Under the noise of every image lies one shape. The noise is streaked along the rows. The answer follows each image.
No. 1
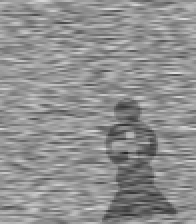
chess bishop
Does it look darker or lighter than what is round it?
darker
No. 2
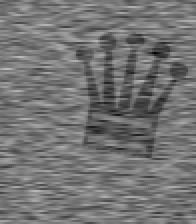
chess queen
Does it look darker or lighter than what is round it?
darker
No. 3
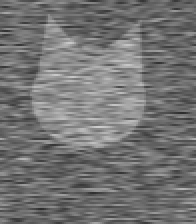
cat's head
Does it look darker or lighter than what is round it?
lighter
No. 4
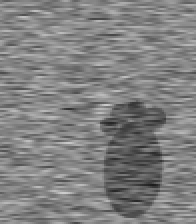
footprint
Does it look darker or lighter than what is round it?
darker
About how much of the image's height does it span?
half
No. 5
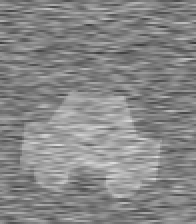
car
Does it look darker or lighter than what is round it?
lighter
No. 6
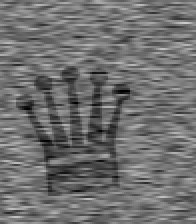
chess queen
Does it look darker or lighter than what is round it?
darker
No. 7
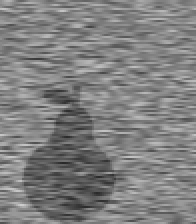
pear
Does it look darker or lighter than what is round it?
darker
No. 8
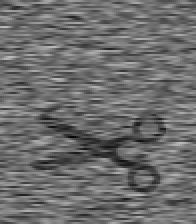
pair of scissors
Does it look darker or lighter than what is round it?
darker
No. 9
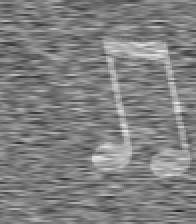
pair of musical notes
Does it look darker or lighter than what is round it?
lighter
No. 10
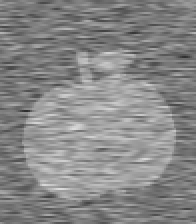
apple
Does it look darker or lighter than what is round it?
lighter
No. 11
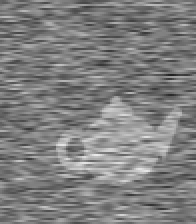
teapot
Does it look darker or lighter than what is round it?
lighter
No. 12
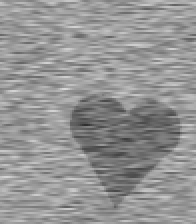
heart
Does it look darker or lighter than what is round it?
darker
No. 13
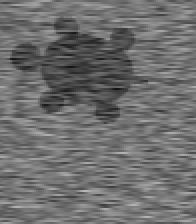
turtle
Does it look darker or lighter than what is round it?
darker
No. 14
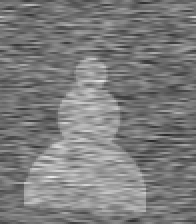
chess pawn
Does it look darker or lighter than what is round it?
lighter
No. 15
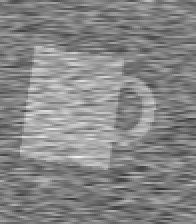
cup
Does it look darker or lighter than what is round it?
lighter
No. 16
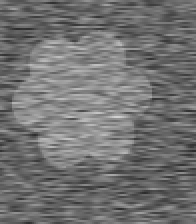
flower
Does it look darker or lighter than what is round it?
lighter
